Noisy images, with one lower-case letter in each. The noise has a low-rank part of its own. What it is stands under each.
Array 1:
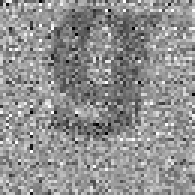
g
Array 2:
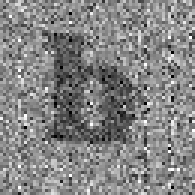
b
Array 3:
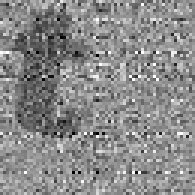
t
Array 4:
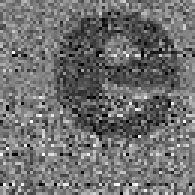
e
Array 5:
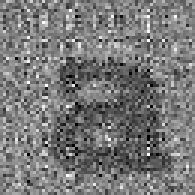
a
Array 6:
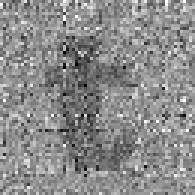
t
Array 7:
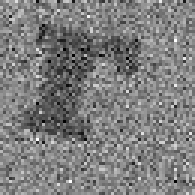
r
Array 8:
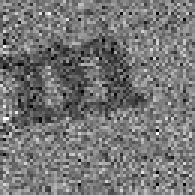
m
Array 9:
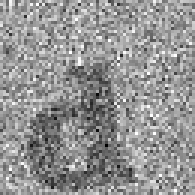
d
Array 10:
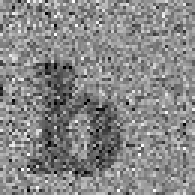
b
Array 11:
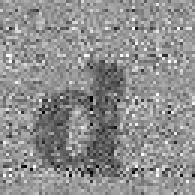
d
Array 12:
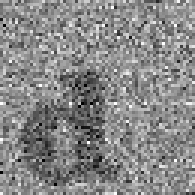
d
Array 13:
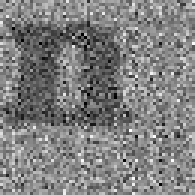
n
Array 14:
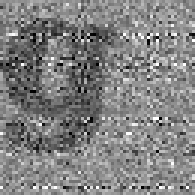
g
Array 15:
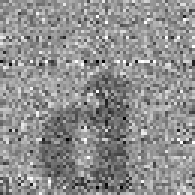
d
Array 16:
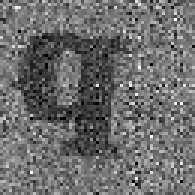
q
